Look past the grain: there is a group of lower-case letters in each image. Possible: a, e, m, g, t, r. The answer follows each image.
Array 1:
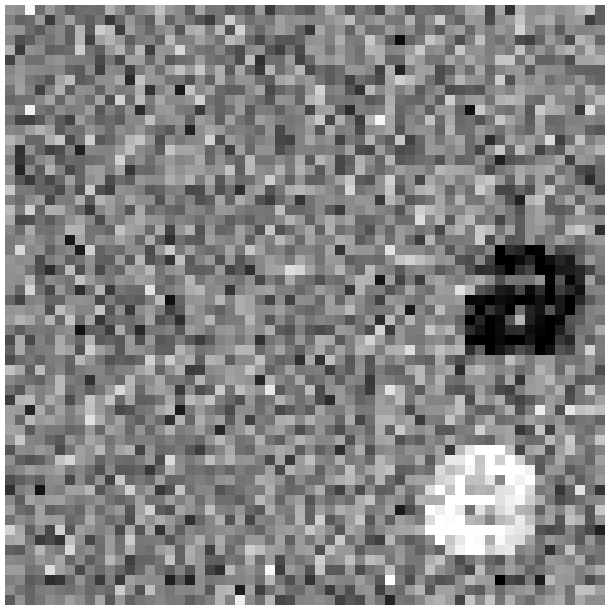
middle right: dark a; bottom right: light e
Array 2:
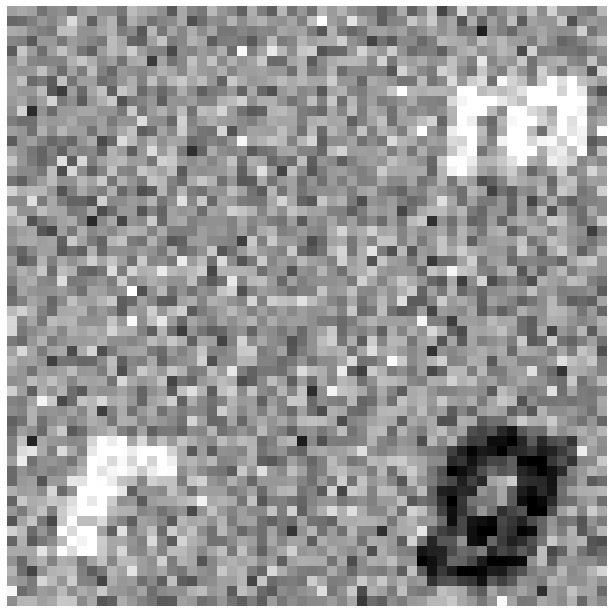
top right: light m; bottom left: light r; bottom right: dark g
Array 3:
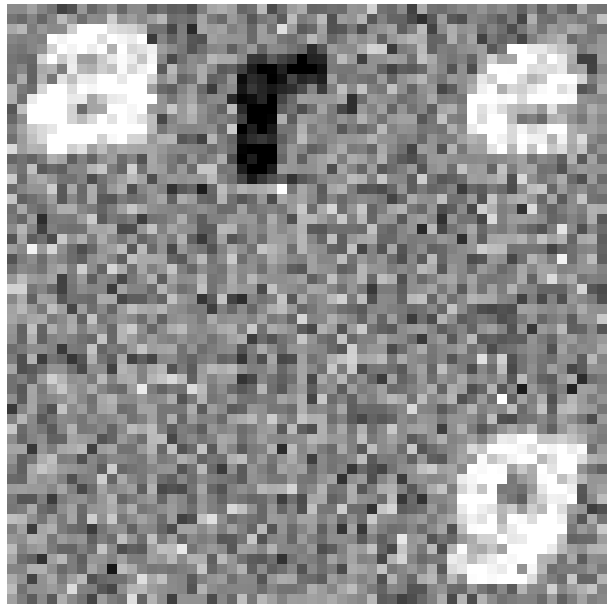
top left: light a; top middle: dark r; top right: light e; bottom right: light g
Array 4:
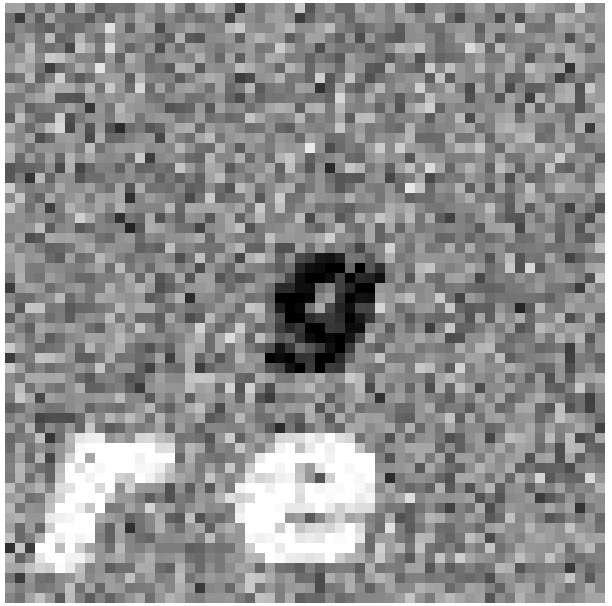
centre: dark g; bottom left: light r; bottom middle: light e
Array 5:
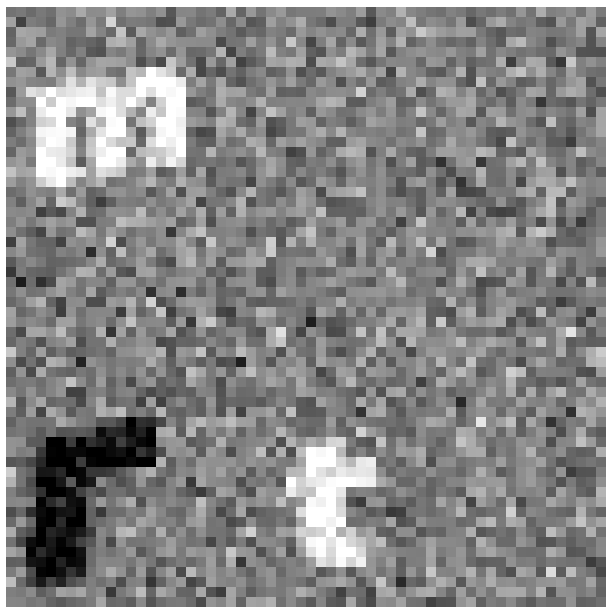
top left: light m; bottom left: dark r; bottom middle: light t
